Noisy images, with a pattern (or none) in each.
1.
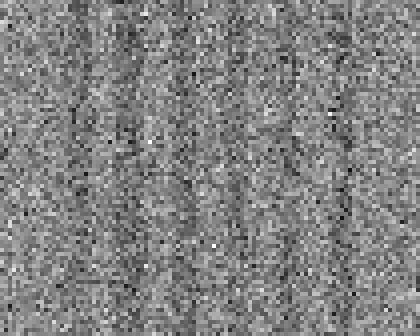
bands of columns
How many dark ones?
6
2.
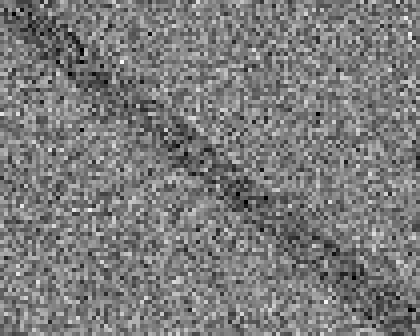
a diagonal band
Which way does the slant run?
top left to bottom right
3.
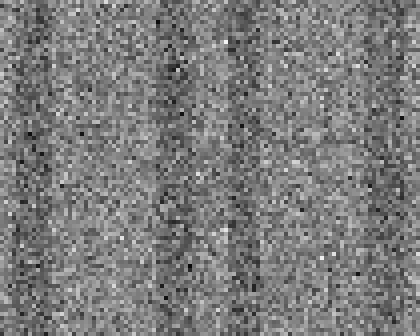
bands of columns
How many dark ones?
4
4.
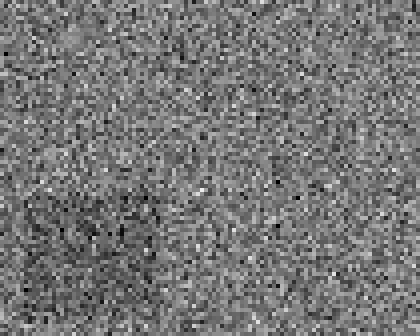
one block
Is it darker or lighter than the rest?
darker
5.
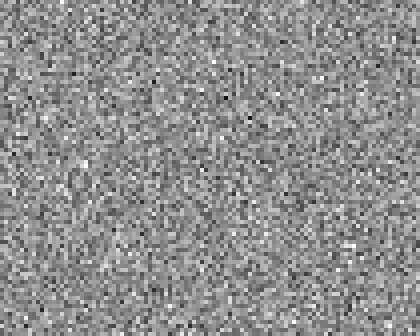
only noise
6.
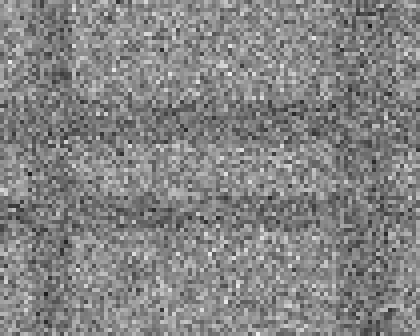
bands of rows crossing bands of columns
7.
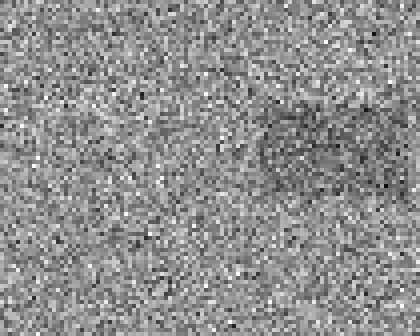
one block
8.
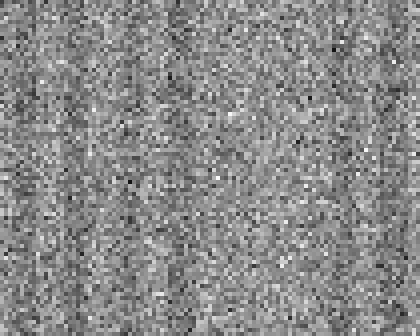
bands of columns
